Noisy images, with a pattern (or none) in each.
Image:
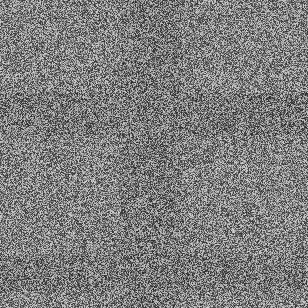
bands of rows crossing bands of columns
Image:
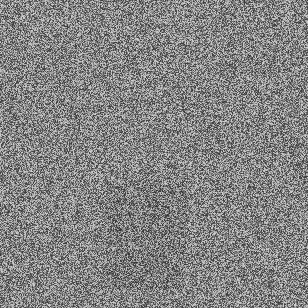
one block
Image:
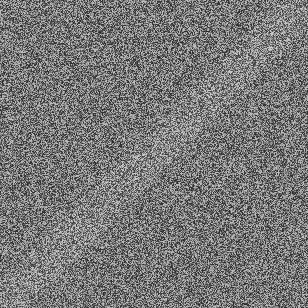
a diagonal band
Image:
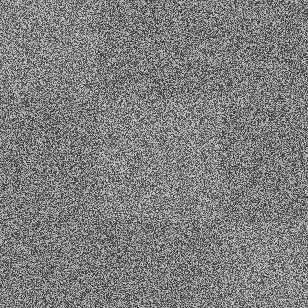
blocks along the diagonal
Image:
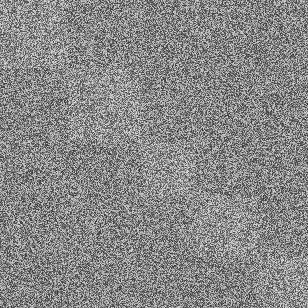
blocks along the diagonal
